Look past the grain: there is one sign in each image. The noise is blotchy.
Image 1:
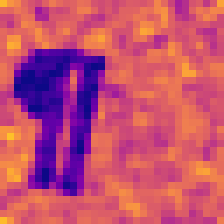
pilcrow
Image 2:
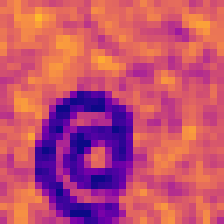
at sign
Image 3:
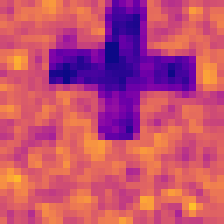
plus sign
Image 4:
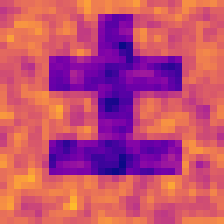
plus-minus sign
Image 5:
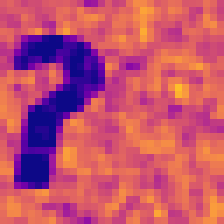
question mark
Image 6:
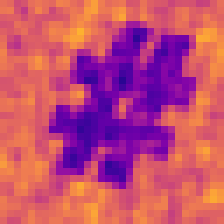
hash sign
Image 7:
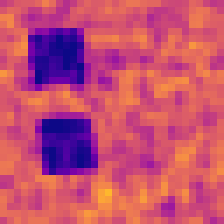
colon
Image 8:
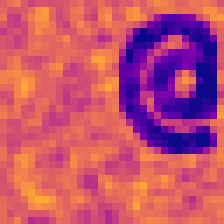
at sign
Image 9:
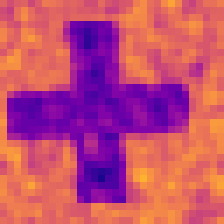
plus sign
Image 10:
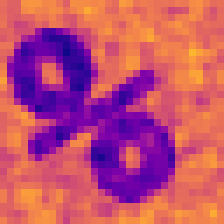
percent sign
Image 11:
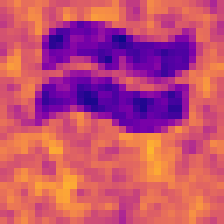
approximately sign
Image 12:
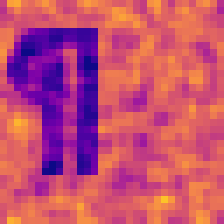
pilcrow
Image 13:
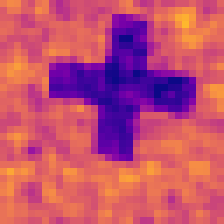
plus sign
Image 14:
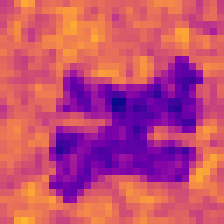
not-equal sign
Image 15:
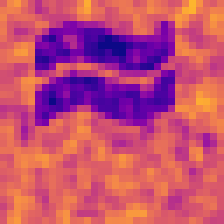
approximately sign
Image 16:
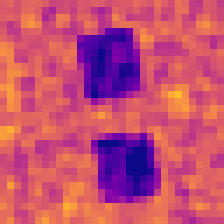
colon
